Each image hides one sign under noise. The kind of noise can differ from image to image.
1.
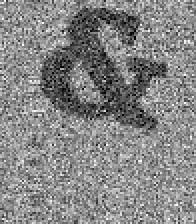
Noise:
low rank plus noise
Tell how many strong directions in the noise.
three or four
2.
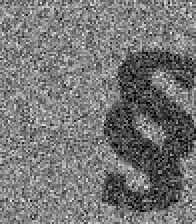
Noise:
low rank plus noise
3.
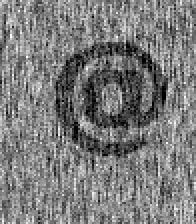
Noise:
streaked along the columns
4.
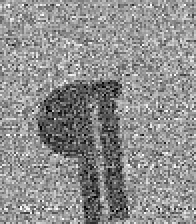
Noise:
rows of uneven size
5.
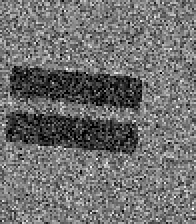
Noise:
independent entries
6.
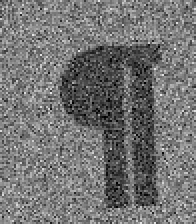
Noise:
low rank plus noise
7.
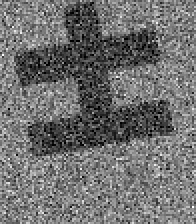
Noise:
low rank plus noise
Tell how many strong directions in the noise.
two
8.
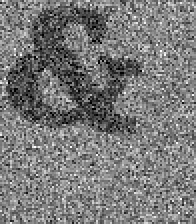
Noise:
independent entries
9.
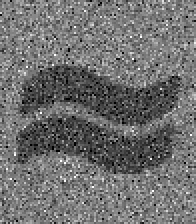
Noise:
heavy tails
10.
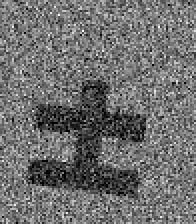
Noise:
low rank plus noise
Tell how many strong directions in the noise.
one
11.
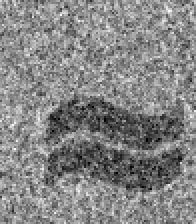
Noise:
blotchy
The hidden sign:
approximately sign
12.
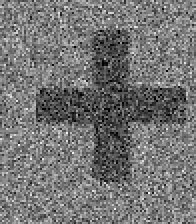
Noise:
independent entries
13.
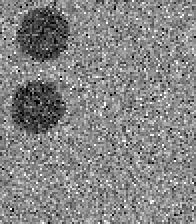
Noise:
heavy tails
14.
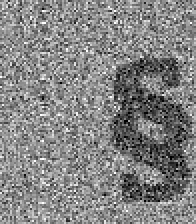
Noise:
low rank plus noise
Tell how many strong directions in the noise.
two
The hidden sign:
section sign
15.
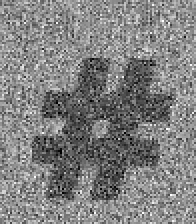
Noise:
low rank plus noise
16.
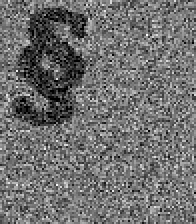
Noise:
low rank plus noise
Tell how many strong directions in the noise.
five to eight
